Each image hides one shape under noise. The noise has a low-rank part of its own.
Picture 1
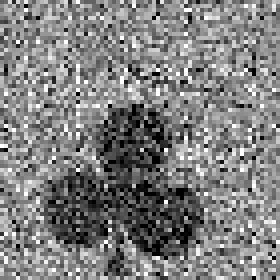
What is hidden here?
dark club
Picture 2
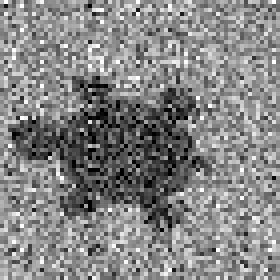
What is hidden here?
dark turtle
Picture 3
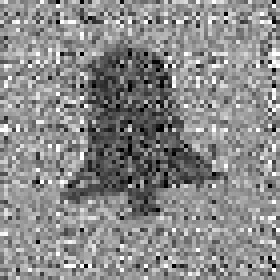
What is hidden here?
dark bell
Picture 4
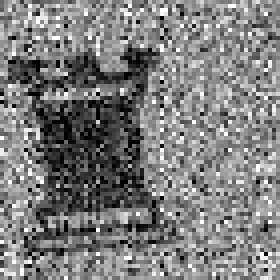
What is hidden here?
dark chess rook
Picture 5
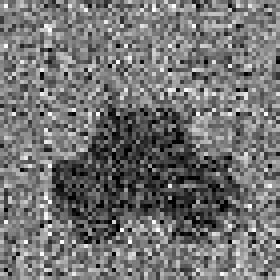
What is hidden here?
dark car
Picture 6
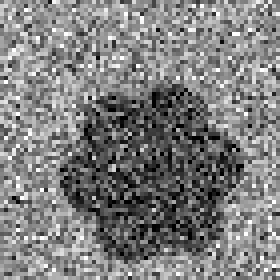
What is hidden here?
dark flower
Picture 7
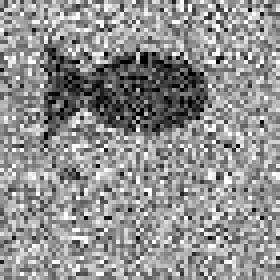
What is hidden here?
dark fish
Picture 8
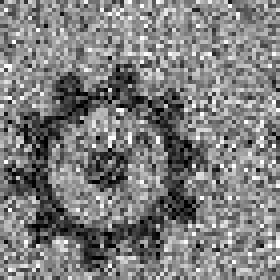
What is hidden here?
dark gear
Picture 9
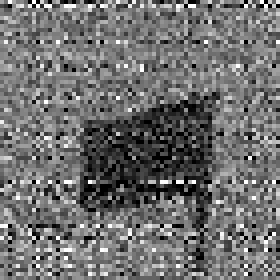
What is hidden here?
dark flag
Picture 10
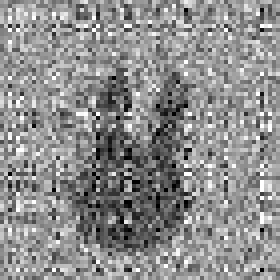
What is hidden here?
dark rabbit's head
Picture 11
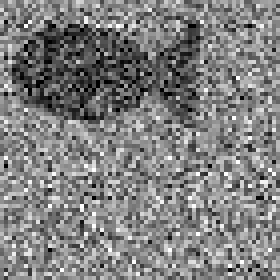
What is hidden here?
dark fish
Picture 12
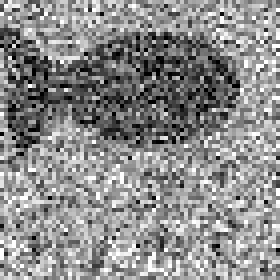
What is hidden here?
dark fish
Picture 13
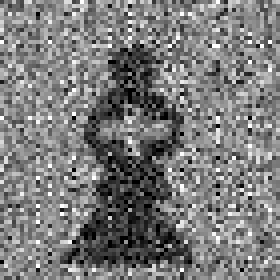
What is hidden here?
dark chess bishop
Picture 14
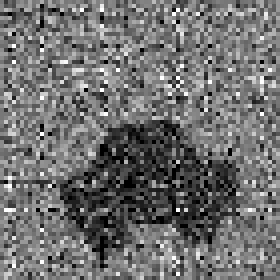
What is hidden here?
dark car
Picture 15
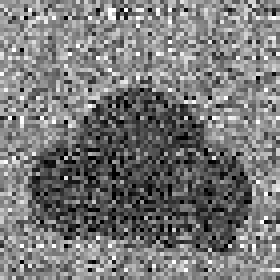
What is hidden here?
dark cloud
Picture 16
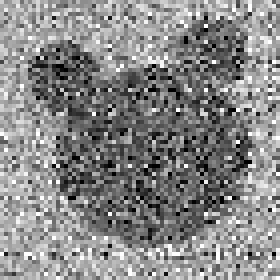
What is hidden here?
dark bear's head
